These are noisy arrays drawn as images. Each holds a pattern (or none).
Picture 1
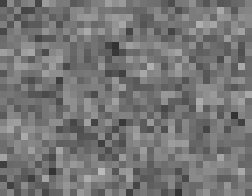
a checkerboard
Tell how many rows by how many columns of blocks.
5 by 4
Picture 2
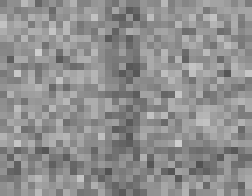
bands of rows crossing bands of columns
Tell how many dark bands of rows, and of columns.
1 and 1
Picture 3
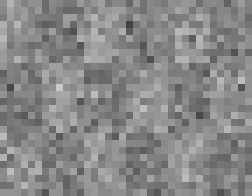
a checkerboard
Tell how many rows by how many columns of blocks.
3 by 6
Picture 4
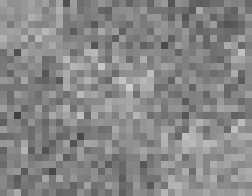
blocks along the diagonal
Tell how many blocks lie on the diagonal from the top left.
3
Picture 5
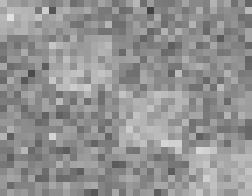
blocks along the diagonal
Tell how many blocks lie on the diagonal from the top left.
4
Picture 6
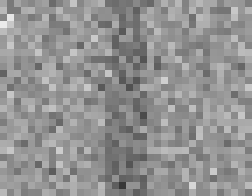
one band of columns
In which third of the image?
middle
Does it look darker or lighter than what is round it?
darker
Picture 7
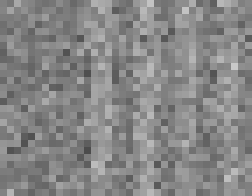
bands of columns
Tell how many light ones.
4
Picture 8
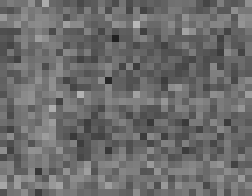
bands of rows crossing bands of columns
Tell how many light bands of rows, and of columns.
3 and 1
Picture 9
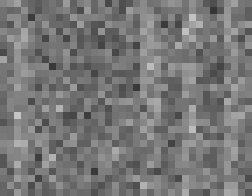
bands of columns
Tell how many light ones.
4
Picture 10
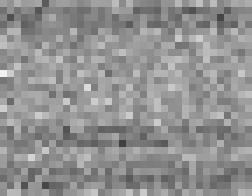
bands of rows
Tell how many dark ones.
3
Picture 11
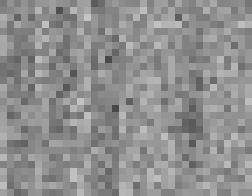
bands of columns
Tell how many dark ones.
4
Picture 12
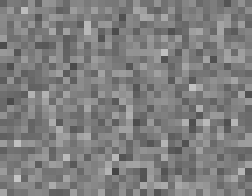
only noise
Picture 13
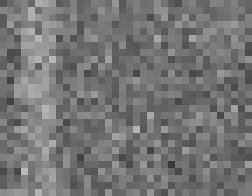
one band of columns
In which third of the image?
left
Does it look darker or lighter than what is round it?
lighter
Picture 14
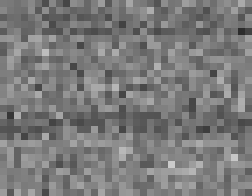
bands of rows
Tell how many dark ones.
2
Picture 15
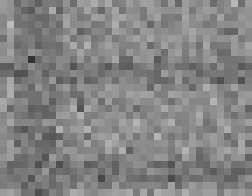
bands of rows crossing bands of columns
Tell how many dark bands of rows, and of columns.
2 and 1
